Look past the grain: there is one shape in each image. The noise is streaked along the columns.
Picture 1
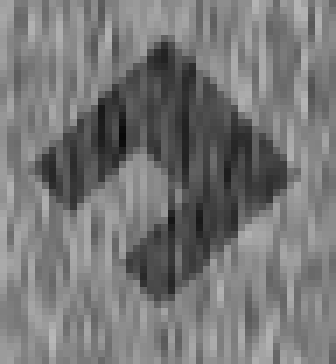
square with a notch
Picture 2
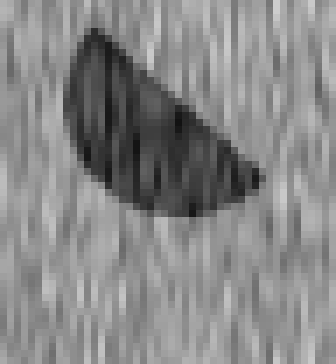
half disc
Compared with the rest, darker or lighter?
darker
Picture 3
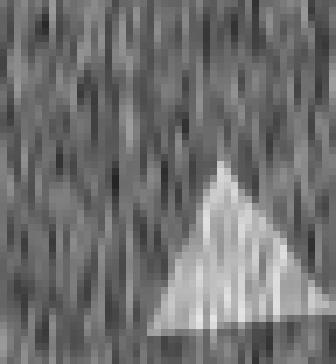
triangle
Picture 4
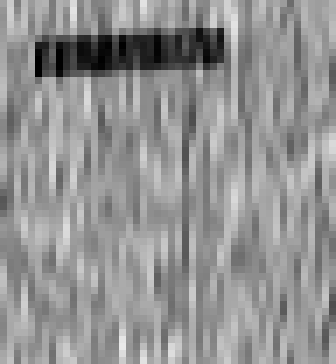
bar
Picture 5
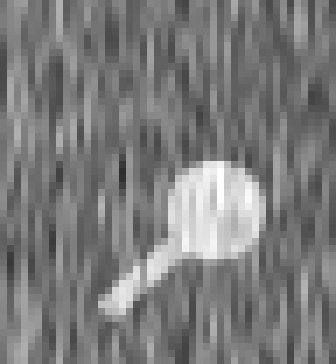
lollipop
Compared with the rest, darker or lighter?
lighter
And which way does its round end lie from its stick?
up and right
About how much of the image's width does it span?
half
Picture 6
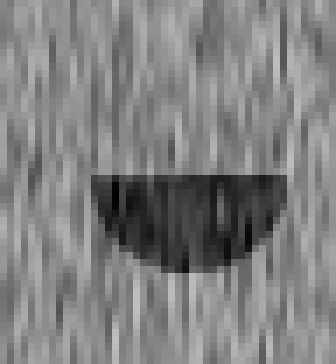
half disc
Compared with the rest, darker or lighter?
darker
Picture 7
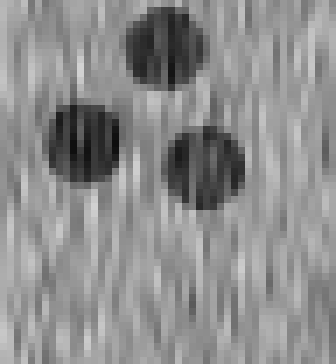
three dots
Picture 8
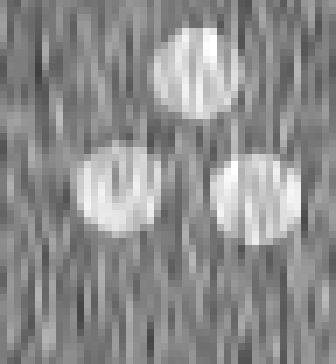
three dots
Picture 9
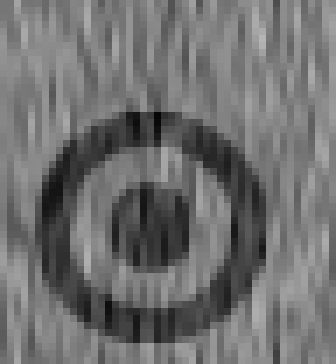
bullseye
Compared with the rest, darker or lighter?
darker
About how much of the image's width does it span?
two thirds
